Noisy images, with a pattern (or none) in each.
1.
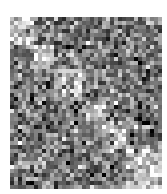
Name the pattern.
blocks along the diagonal
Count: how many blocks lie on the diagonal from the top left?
6
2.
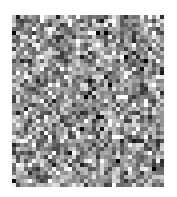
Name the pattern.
only noise
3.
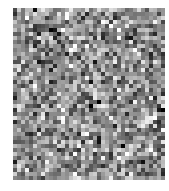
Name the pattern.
only noise
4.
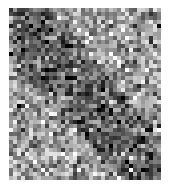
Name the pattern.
a diagonal band
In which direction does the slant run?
top left to bottom right
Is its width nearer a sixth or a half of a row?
a half
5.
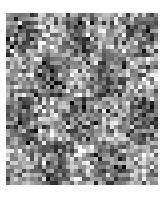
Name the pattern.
a checkerboard
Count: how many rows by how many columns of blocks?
4 by 5
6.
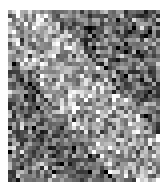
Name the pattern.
a diagonal band
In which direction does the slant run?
top left to bottom right
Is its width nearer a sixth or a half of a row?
a half
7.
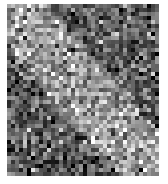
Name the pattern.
a diagonal band
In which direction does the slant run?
top left to bottom right
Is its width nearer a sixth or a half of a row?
a half
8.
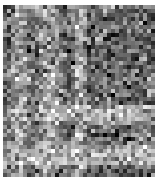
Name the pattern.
bands of rows crossing bands of columns
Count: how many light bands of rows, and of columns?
2 and 3
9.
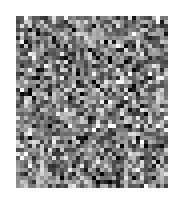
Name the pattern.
only noise
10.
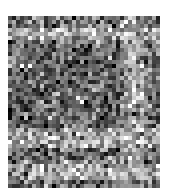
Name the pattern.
bands of rows crossing bands of columns
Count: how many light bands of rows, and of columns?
3 and 1
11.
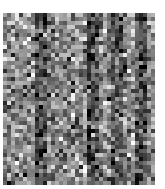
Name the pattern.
bands of columns
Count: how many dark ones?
4
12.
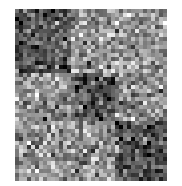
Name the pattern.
blocks along the diagonal
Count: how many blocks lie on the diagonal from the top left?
3
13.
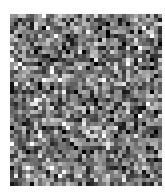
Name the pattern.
only noise
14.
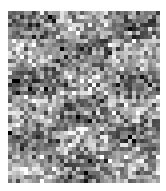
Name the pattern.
a checkerboard
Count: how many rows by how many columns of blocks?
6 by 3
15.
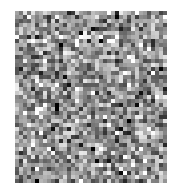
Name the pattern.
only noise
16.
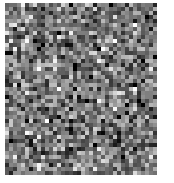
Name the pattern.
only noise
